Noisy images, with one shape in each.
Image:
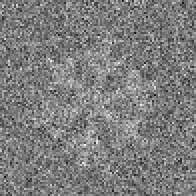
snowflake
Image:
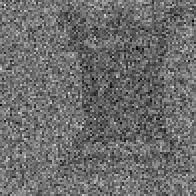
chess rook
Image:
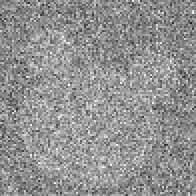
bear's head
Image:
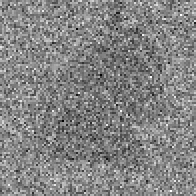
chess knight
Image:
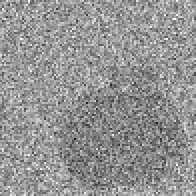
apple
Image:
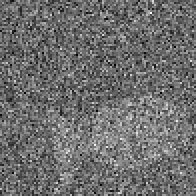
fish
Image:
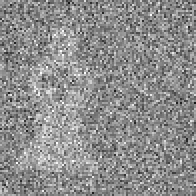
chess bishop
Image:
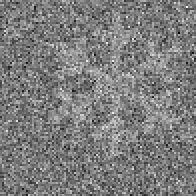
snowflake
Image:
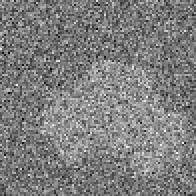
car
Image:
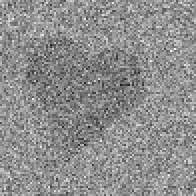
heart
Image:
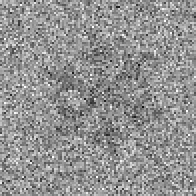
snowflake
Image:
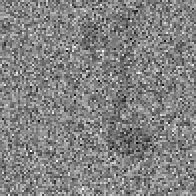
musical note
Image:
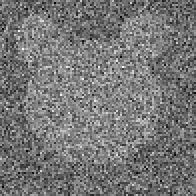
bear's head
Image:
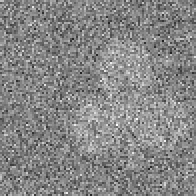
club
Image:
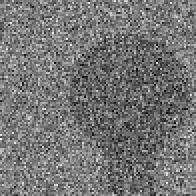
light bulb
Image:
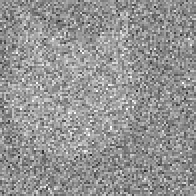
cat's head
